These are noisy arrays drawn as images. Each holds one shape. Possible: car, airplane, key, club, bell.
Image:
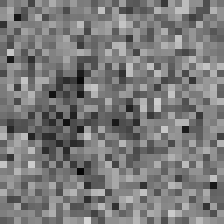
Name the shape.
airplane
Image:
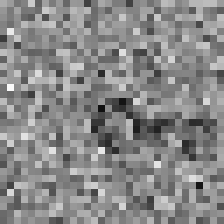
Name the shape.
key
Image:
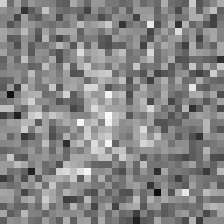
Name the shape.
airplane
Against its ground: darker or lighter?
lighter
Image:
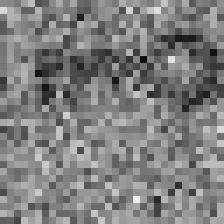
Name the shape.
key
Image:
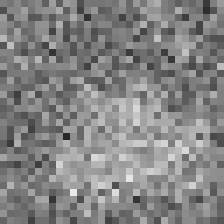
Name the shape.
car
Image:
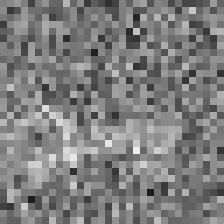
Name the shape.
key
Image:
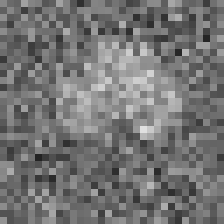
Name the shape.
car
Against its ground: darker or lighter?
lighter
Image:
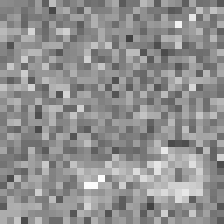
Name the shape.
key
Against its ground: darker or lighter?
lighter
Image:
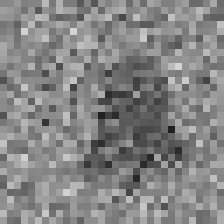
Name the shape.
bell
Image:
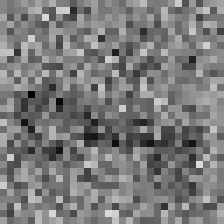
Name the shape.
key
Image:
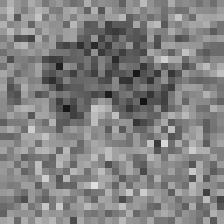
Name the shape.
car
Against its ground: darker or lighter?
darker
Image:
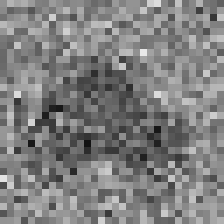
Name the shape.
car
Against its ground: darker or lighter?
darker
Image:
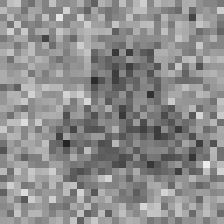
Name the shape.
club
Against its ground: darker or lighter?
darker
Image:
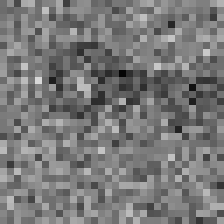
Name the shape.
key
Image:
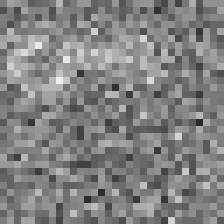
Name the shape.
key
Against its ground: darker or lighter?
lighter
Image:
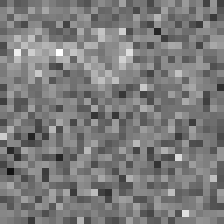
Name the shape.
key
